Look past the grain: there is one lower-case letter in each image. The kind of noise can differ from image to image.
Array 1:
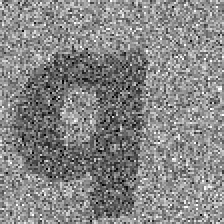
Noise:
independent entries
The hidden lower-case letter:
q
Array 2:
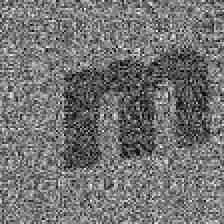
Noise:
low rank plus noise
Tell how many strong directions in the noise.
five to eight
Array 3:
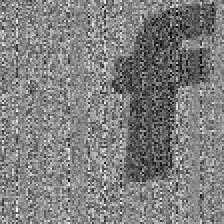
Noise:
columns of uneven size
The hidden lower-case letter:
f
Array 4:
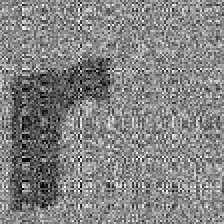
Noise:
low rank plus noise
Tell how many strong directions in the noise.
one
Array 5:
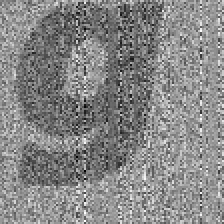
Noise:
columns of uneven size
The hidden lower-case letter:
g
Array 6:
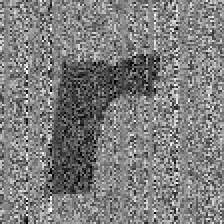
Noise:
columns of uneven size
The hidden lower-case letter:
r
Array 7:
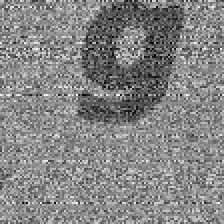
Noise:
rows of uneven size
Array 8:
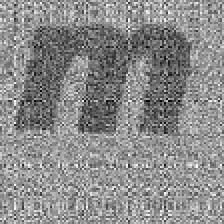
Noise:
low rank plus noise
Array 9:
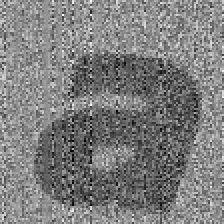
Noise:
columns of uneven size
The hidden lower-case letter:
a
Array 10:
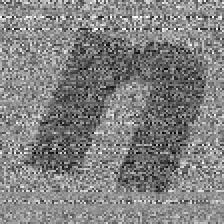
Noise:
rows of uneven size
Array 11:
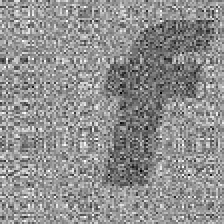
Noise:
low rank plus noise
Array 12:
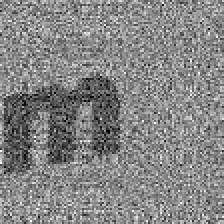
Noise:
low rank plus noise
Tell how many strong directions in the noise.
three or four
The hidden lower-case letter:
m
